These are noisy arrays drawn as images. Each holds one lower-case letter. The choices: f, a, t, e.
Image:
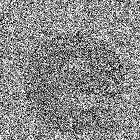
e
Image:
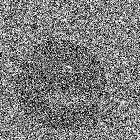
e
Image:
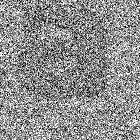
a
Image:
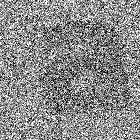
a
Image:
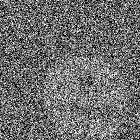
e
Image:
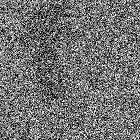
f
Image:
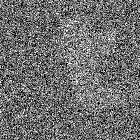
t
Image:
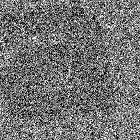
a
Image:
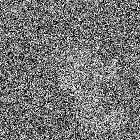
t
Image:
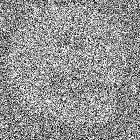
e
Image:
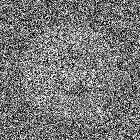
e
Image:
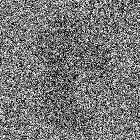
t
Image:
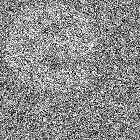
e
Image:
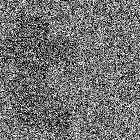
t
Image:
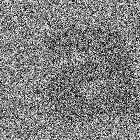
a
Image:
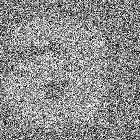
a
